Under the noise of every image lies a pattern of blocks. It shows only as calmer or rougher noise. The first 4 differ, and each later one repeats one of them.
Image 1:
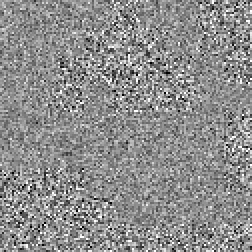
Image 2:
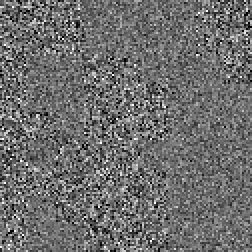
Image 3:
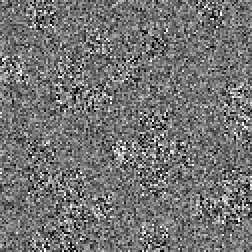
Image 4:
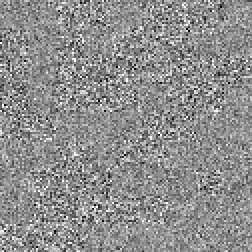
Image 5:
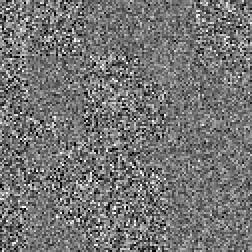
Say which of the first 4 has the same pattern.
2
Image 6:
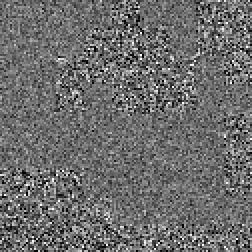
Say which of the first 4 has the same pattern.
1
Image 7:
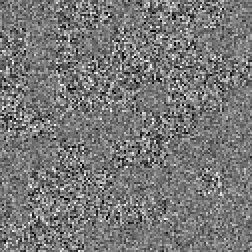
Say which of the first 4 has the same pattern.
4
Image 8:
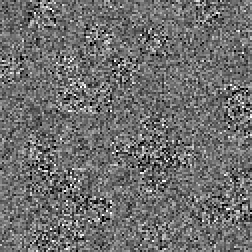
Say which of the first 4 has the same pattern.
3
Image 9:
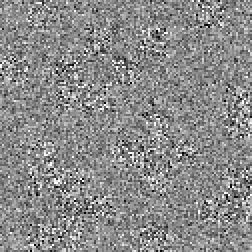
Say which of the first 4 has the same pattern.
3
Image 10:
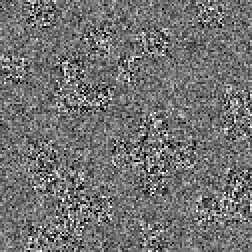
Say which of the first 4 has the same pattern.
3
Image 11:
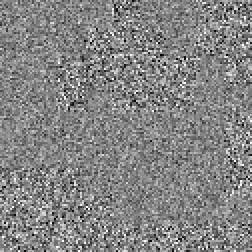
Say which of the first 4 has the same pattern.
1
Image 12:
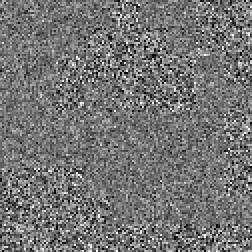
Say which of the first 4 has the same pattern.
1
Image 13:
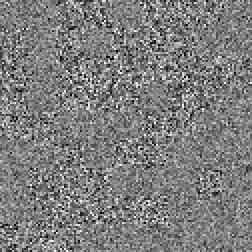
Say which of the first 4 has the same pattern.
4
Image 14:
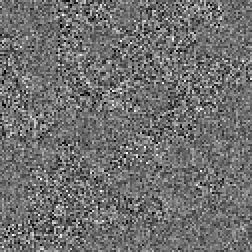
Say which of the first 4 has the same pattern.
4
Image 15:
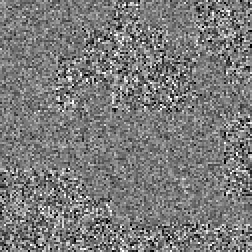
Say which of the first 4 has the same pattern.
1
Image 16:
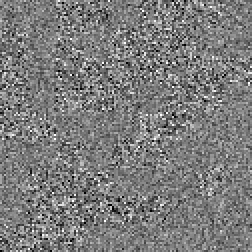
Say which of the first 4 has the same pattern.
4
